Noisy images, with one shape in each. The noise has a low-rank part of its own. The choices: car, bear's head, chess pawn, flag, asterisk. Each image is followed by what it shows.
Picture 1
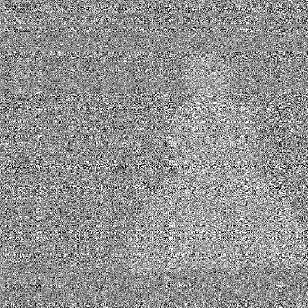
light chess pawn
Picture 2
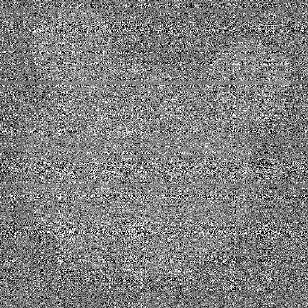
light bear's head
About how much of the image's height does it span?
nearly all
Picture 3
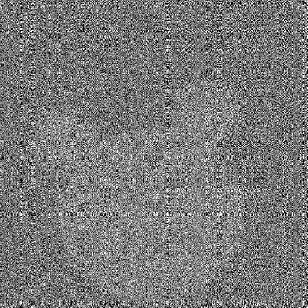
light bear's head
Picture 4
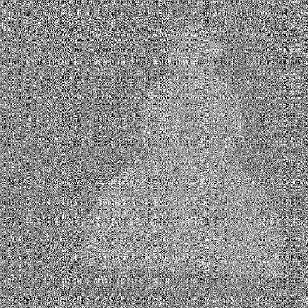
light chess pawn
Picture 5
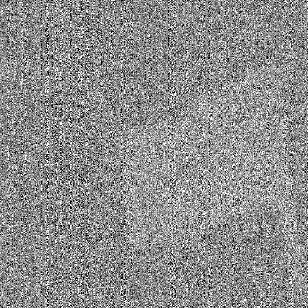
light flag
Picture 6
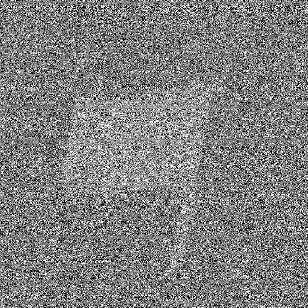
light flag
